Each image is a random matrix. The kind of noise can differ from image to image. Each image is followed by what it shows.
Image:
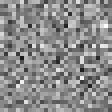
low rank plus noise
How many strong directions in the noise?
three or four
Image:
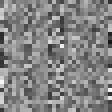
columns of uneven size
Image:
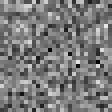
low rank plus noise
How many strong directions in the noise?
three or four
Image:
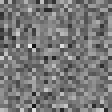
low rank plus noise
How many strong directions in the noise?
two
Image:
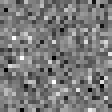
heavy tails
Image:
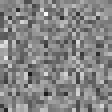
low rank plus noise
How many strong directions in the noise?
one
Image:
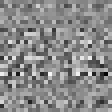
rows of uneven size
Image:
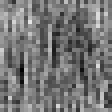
streaked along the columns
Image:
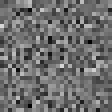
low rank plus noise
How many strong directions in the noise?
three or four
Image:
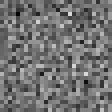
independent entries
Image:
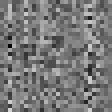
columns of uneven size
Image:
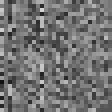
columns of uneven size
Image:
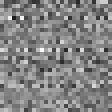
rows of uneven size
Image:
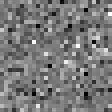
heavy tails
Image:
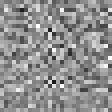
low rank plus noise
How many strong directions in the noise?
two
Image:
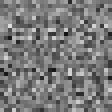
low rank plus noise
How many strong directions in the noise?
three or four
